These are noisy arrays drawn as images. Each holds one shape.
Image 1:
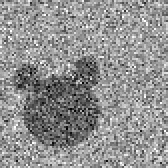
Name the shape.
bear's head
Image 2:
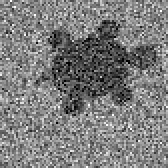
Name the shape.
turtle
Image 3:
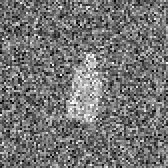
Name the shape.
bottle
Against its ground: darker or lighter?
lighter
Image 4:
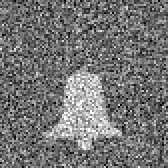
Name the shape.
bell
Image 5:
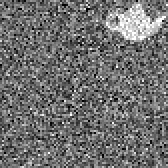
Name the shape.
teapot
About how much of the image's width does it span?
a third
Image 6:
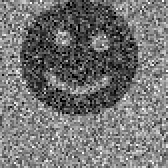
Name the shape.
smiling face
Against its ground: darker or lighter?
darker
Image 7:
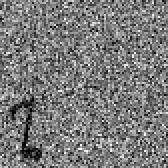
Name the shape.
musical note
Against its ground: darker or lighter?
darker
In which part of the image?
bottom left
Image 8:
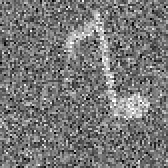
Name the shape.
musical note
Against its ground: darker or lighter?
lighter
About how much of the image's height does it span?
two thirds
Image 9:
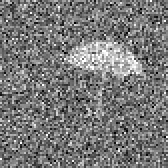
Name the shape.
umbrella
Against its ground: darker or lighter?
lighter
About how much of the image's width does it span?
half
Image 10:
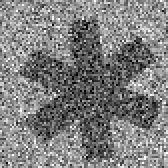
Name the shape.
asterisk
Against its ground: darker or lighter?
darker
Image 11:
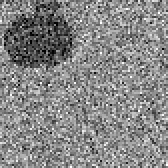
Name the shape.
apple
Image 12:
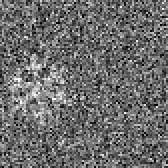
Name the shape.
snowflake
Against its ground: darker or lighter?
lighter
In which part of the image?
middle left
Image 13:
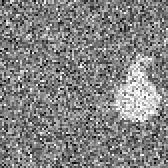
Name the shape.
pear
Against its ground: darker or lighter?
lighter
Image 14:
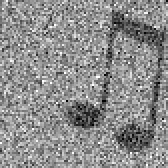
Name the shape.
pair of musical notes
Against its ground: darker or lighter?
darker
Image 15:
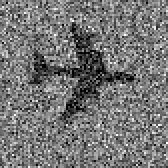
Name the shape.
airplane
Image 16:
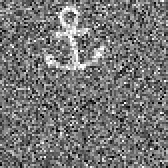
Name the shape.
anchor
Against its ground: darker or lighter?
lighter
